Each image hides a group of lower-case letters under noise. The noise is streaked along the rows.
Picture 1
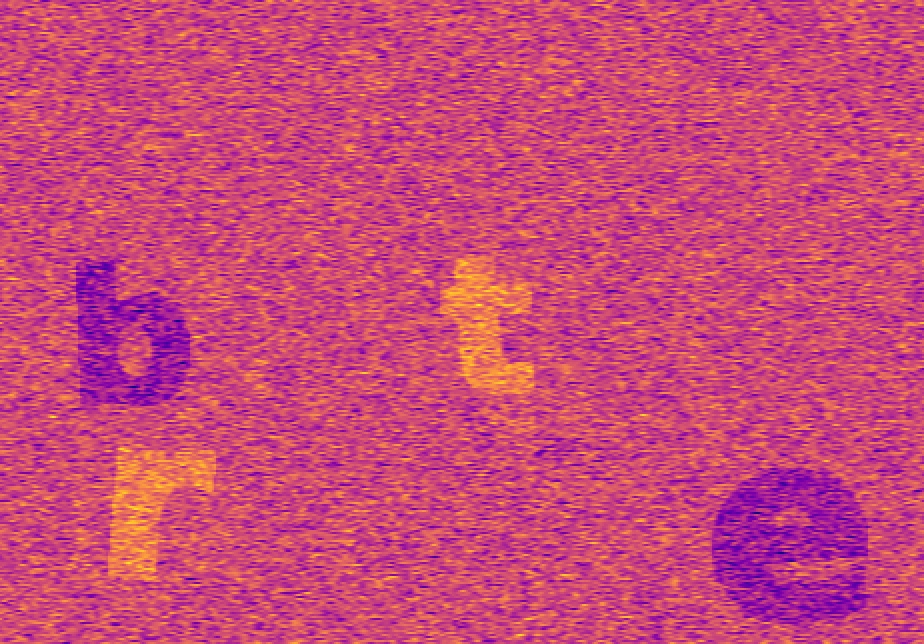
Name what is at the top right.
nothing
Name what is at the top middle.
nothing
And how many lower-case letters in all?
4
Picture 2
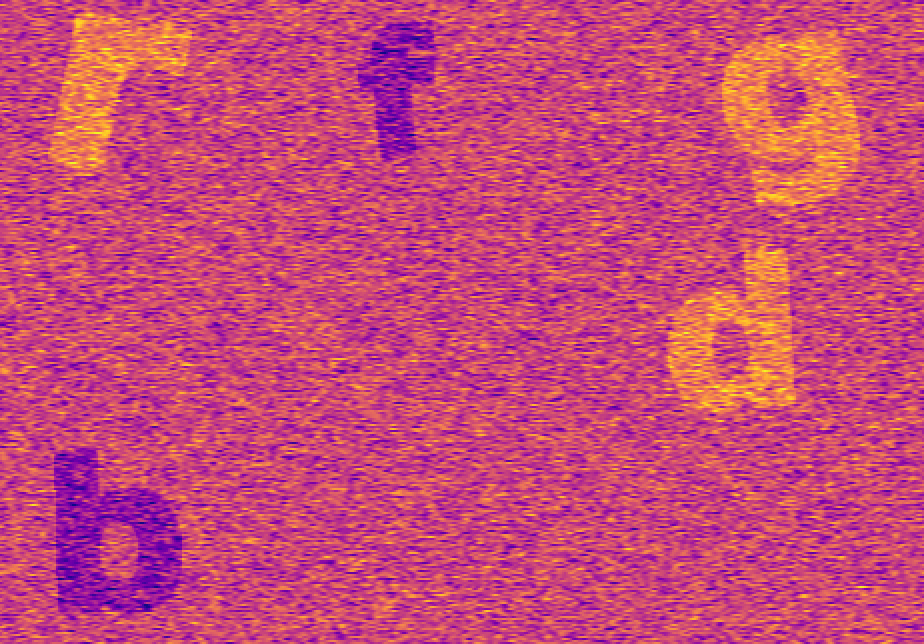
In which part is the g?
top right
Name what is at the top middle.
f
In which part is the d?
middle right
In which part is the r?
top left
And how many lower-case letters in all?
5
